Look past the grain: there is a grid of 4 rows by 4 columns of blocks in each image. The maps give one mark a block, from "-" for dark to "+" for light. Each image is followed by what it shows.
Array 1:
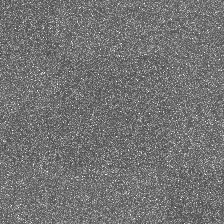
- + + +
+ - - +
- - - +
+ + + -
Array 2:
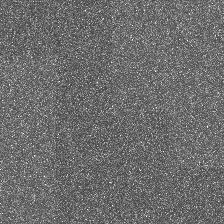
- - + +
+ - + +
+ - - +
+ - - -
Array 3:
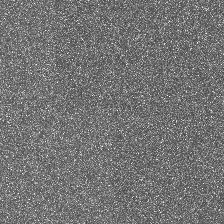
+ - - -
+ - - -
+ + - -
+ + - -
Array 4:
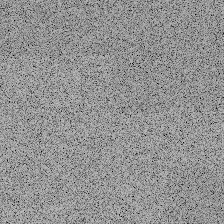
- - - -
+ + - -
+ + + +
+ + + -
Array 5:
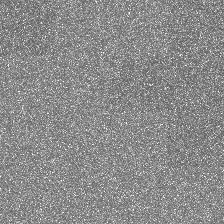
- + + -
+ + - -
+ + + -
+ + + +
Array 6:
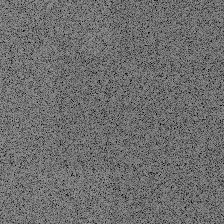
+ + - -
+ - - -
+ - - -
+ + - -
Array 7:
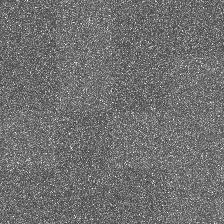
- + - -
- + - +
+ - + +
- - - +
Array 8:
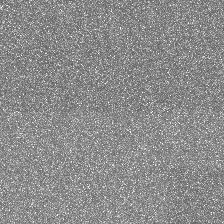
- - - -
- - - -
+ + + +
+ + + -
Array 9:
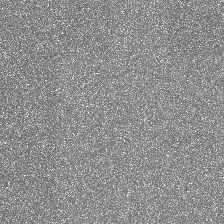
- - + -
- + + +
- + + +
- + + +
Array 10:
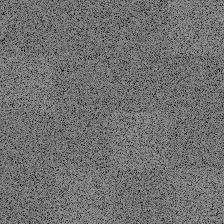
- - - +
+ - - -
- - + -
- + - +
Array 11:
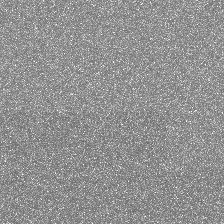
+ + + +
+ + + +
- - - +
- - - -
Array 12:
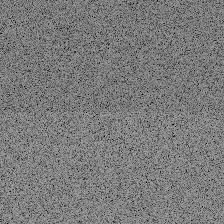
- - - -
- - - -
+ + + +
+ + + +
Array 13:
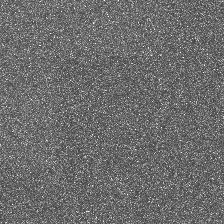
+ + + -
+ - - -
+ - - -
- - - -
